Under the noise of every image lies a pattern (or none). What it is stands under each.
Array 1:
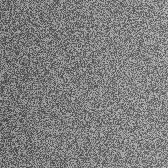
a smooth slope
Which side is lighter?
right
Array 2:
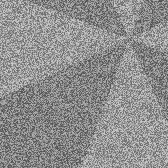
spokes from one point
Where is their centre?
top right
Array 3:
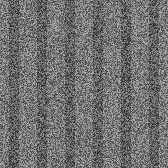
vertical stripes
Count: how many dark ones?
6
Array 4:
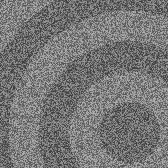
rings round one point
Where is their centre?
bottom right
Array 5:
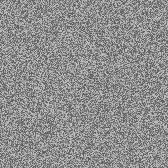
only noise
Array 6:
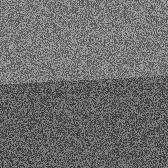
a sharp edge
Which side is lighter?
top
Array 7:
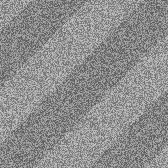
diagonal stripes
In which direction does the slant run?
bottom left to top right
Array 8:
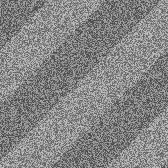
diagonal stripes
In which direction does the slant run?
bottom left to top right
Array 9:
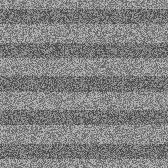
horizontal stripes
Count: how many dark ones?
5
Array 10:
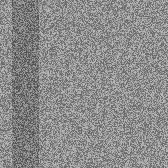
one vertical stripe
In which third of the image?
left
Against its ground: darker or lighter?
darker
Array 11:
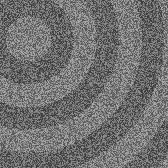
rings round one point
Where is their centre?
top left
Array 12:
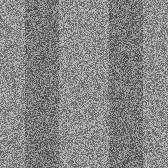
vertical stripes
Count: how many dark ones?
2
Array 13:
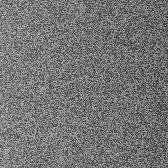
a smooth slope
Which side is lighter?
left
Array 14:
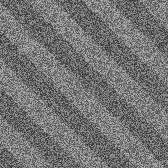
diagonal stripes
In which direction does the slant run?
top left to bottom right
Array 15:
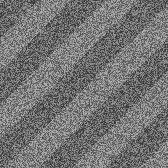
diagonal stripes
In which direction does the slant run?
bottom left to top right
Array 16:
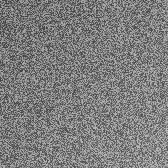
a smooth slope
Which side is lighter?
bottom right
